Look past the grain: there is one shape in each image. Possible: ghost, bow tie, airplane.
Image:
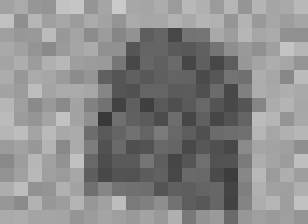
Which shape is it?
ghost
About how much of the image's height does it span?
nearly all
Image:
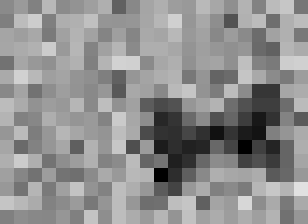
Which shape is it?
bow tie
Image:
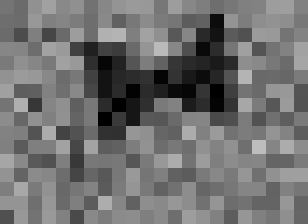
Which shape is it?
bow tie
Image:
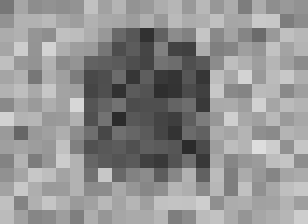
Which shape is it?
ghost
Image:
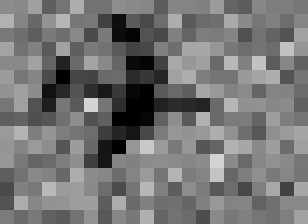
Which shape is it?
airplane
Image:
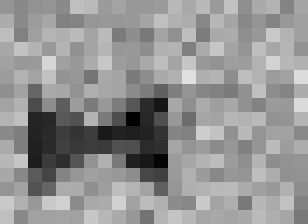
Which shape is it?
bow tie
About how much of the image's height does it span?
half
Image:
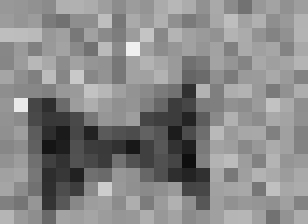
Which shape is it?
bow tie
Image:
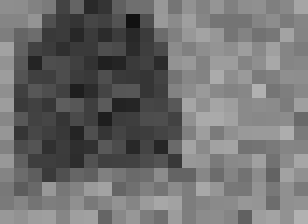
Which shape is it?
ghost
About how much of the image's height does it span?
nearly all
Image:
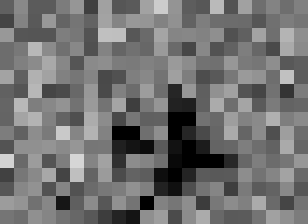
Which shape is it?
airplane
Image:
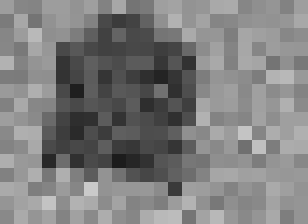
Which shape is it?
ghost
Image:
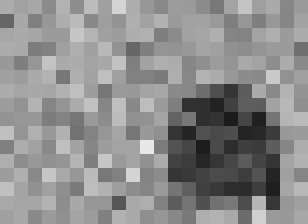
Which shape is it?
ghost
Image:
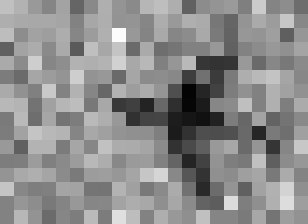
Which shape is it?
airplane
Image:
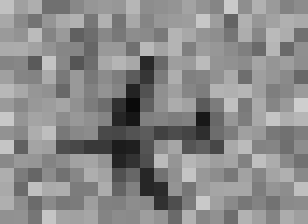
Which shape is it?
airplane
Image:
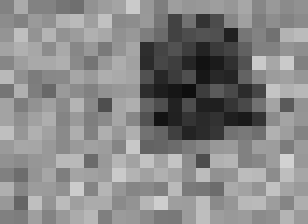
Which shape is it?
ghost
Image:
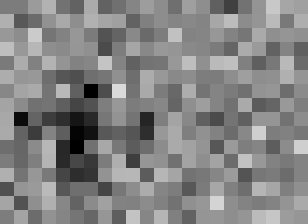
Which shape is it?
airplane
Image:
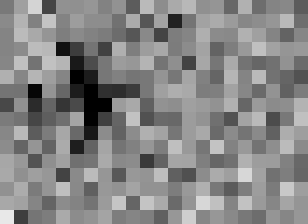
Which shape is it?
airplane
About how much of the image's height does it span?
half
